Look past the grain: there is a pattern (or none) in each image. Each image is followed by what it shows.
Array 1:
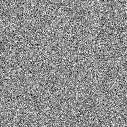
only noise
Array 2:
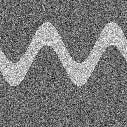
a wavy band
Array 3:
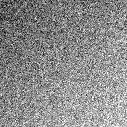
a smooth slope
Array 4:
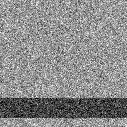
one horizontal stripe
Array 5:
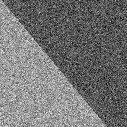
a sharp edge
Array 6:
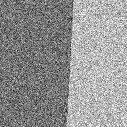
a sharp edge
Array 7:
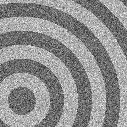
rings round one point
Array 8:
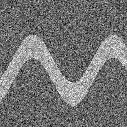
a wavy band
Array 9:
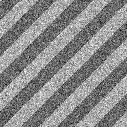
diagonal stripes
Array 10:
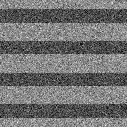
horizontal stripes
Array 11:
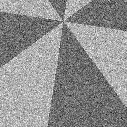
spokes from one point
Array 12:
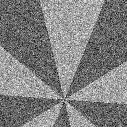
spokes from one point
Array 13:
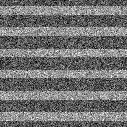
horizontal stripes
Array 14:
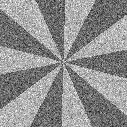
spokes from one point
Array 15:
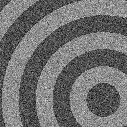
rings round one point
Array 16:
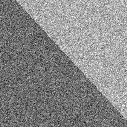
a sharp edge
